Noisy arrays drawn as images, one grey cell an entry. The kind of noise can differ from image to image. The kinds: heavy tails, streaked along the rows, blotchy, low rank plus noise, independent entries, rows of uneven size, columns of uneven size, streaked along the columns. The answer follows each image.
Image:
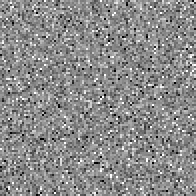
heavy tails
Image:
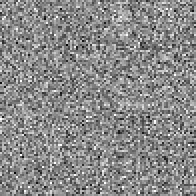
low rank plus noise
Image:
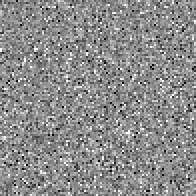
heavy tails
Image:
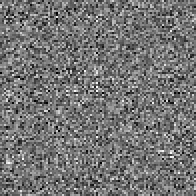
low rank plus noise
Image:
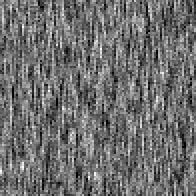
streaked along the columns
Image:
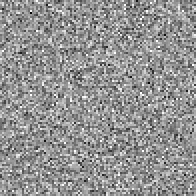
independent entries
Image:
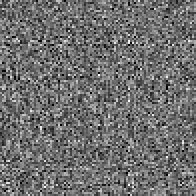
low rank plus noise
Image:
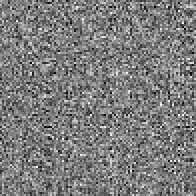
low rank plus noise
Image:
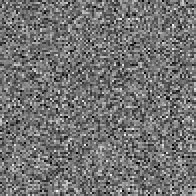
low rank plus noise
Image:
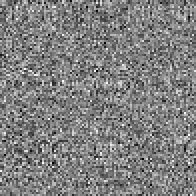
low rank plus noise
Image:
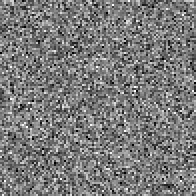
independent entries
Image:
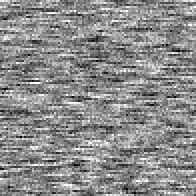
streaked along the rows
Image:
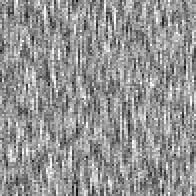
streaked along the columns
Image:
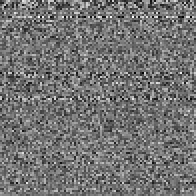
rows of uneven size
